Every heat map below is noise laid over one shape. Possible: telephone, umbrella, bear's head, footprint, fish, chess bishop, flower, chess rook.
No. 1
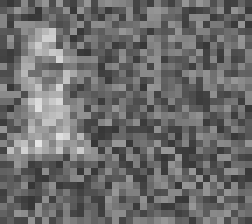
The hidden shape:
chess bishop
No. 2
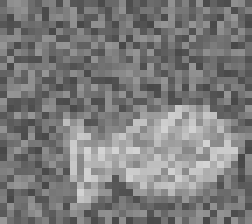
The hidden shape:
fish
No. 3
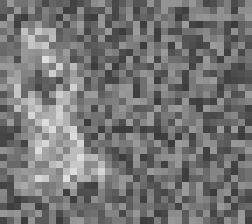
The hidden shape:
chess bishop
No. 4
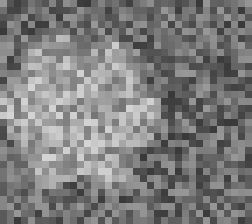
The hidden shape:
flower
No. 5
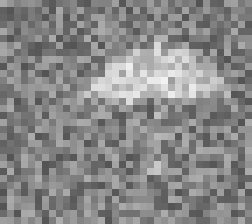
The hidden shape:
umbrella
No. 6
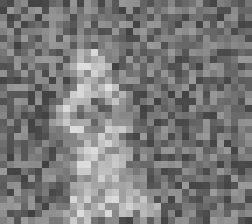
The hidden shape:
chess bishop
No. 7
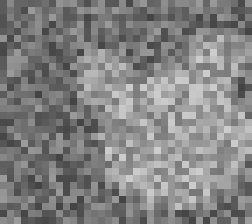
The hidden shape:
bear's head
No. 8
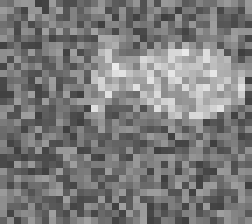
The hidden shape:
fish
